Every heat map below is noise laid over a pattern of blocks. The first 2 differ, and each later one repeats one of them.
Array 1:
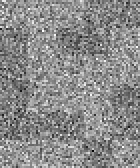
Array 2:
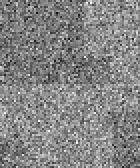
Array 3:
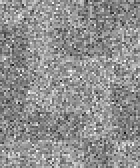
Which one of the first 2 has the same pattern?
1
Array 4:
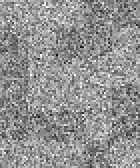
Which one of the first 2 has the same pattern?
1
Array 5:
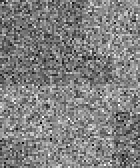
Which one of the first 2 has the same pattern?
2
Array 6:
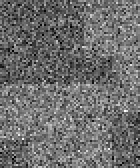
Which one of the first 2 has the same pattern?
2
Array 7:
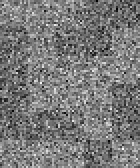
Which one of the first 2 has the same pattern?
1
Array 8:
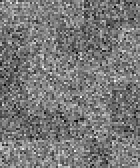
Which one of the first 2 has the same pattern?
1
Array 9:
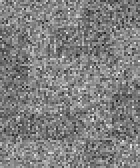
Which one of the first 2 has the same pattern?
1
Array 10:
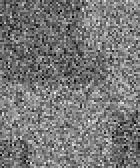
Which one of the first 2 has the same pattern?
2
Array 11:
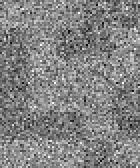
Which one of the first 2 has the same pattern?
1
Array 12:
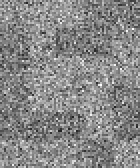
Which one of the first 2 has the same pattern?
1
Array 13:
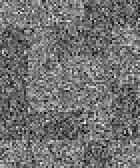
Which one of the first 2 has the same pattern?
1
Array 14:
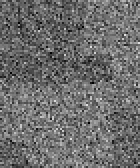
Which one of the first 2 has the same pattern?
2
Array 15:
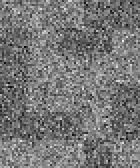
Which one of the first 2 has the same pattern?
1
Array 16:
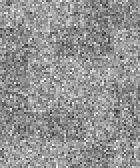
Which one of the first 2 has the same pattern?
1
